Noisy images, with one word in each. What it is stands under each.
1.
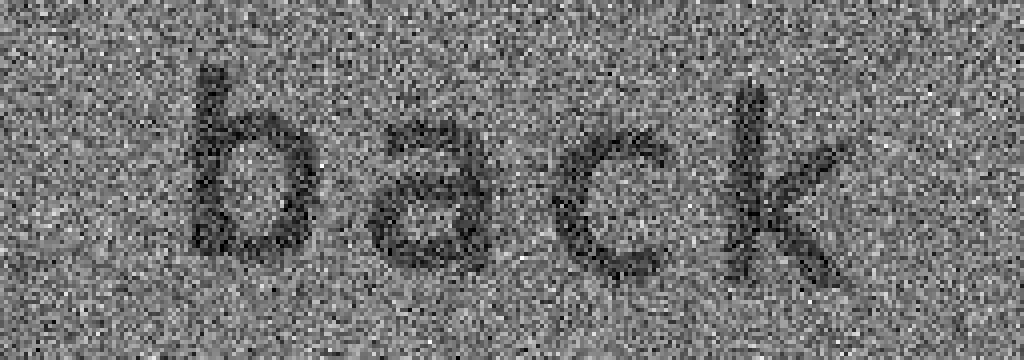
back
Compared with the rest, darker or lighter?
darker
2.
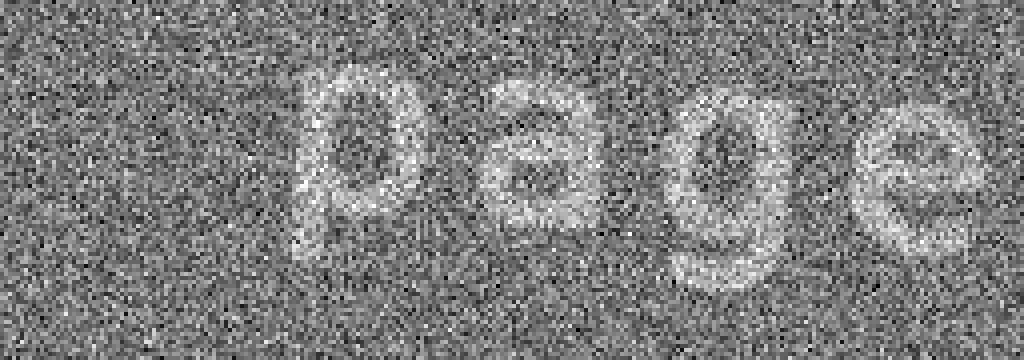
page
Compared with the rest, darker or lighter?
lighter
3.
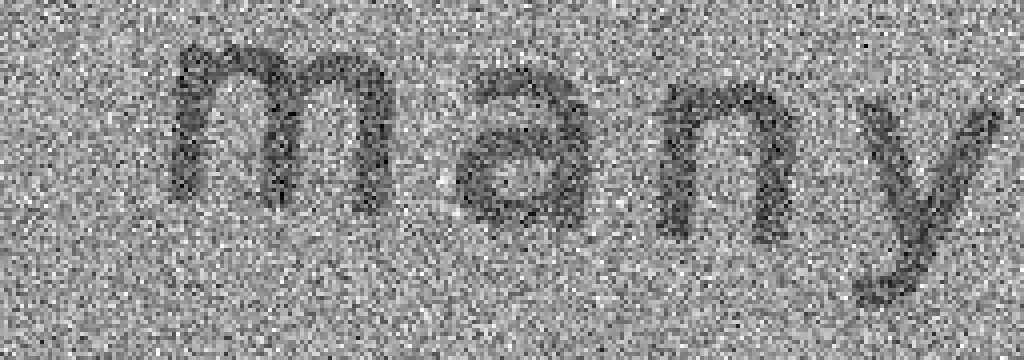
many
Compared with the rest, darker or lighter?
darker
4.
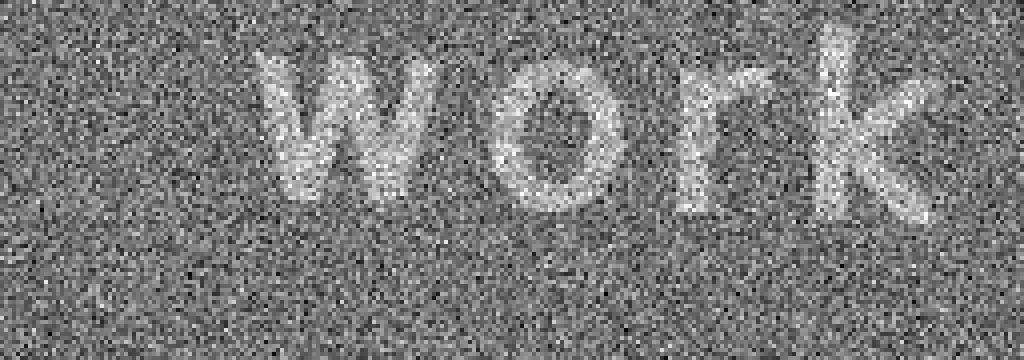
work
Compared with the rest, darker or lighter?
lighter
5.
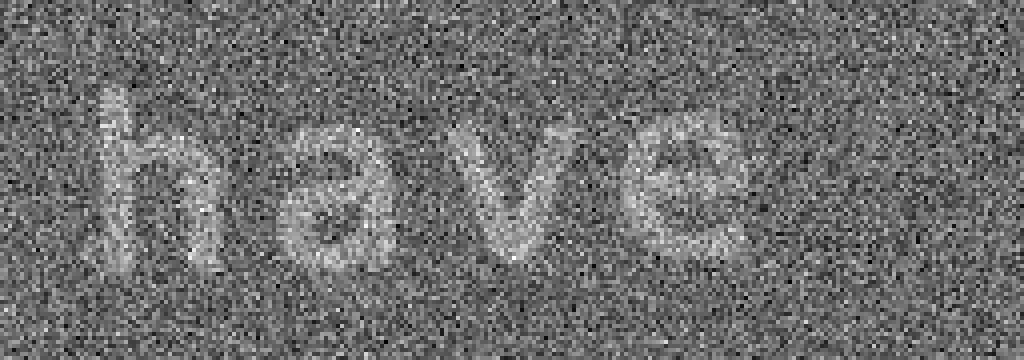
have
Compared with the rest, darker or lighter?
lighter
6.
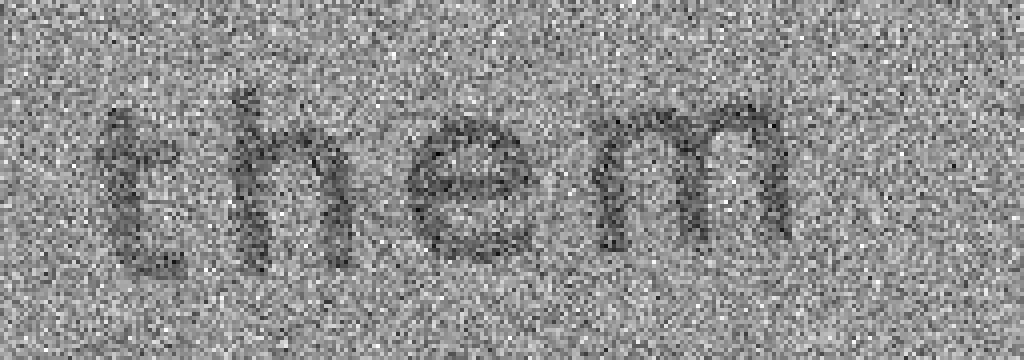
them
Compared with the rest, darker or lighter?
darker
